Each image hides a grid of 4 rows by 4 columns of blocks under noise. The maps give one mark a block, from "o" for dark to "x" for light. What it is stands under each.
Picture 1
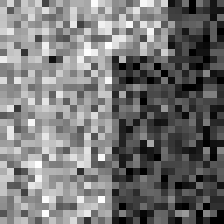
x x x o
x x o o
x x o o
x x o o
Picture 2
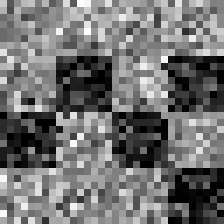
x x x x
x o x o
o x o x
x x x o
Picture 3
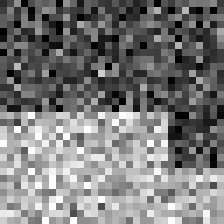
o o o o
o o o o
x x x o
x x x x
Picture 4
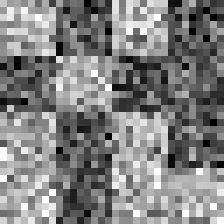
x o x o
o x o o
x o x o
x o x x
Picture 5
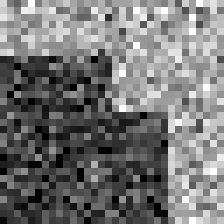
x x x x
o o x x
o o o x
o o o x
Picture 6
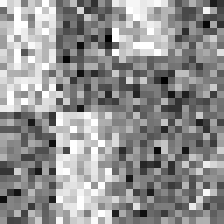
x o x o
x o o o
o x o o
o x o o
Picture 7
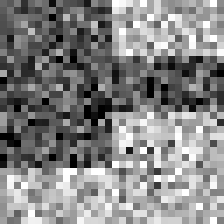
o o x x
o o o o
o o x x
x x x x
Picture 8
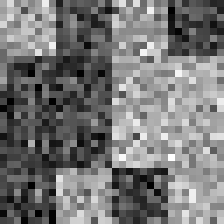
x o x o
o o x x
o o x x
o x o x
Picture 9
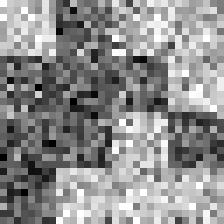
x o x x
o o o x
o o x o
o x x x
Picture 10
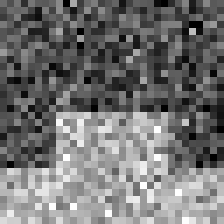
o o o o
o o o o
o x x o
x x x x
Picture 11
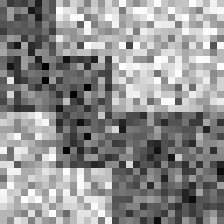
o x x x
o o x x
x o o o
x x o o
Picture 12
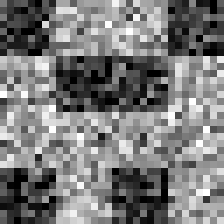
o x x o
x o o x
x x x x
o x o x
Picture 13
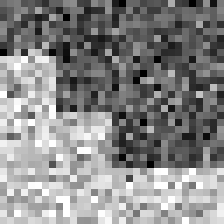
o o o o
x o o o
x x o o
x x x x
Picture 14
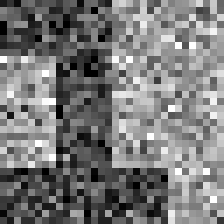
o o x x
x o x x
x o x x
o o o x
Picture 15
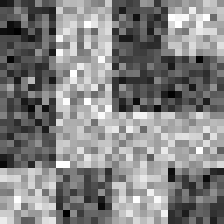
o x o x
o x o o
o x x x
x o x o
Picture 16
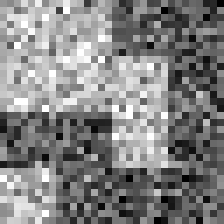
x x o o
x x x o
o o x o
x o o o
